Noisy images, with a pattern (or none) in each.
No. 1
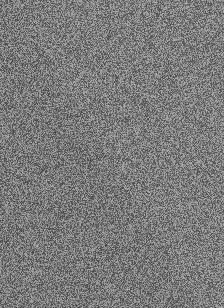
a sharp edge
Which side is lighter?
top right
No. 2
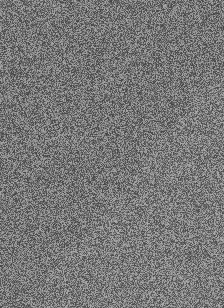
a sharp edge
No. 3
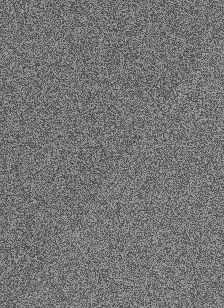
a sharp edge
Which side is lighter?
bottom right
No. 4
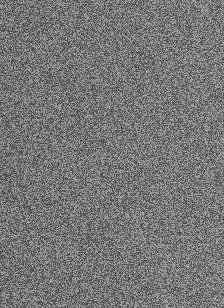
a smooth slope
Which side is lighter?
right
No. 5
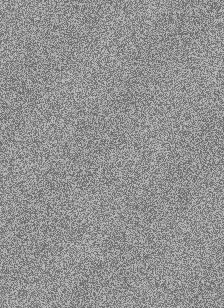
diagonal stripes
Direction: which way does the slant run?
bottom left to top right
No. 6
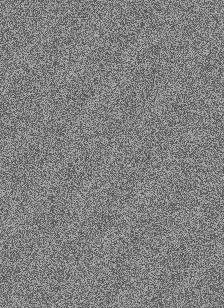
diagonal stripes
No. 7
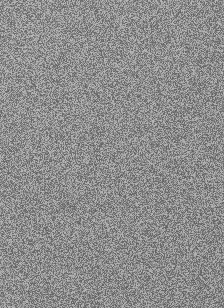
a smooth slope
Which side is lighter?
top left
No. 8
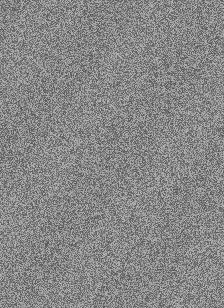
diagonal stripes
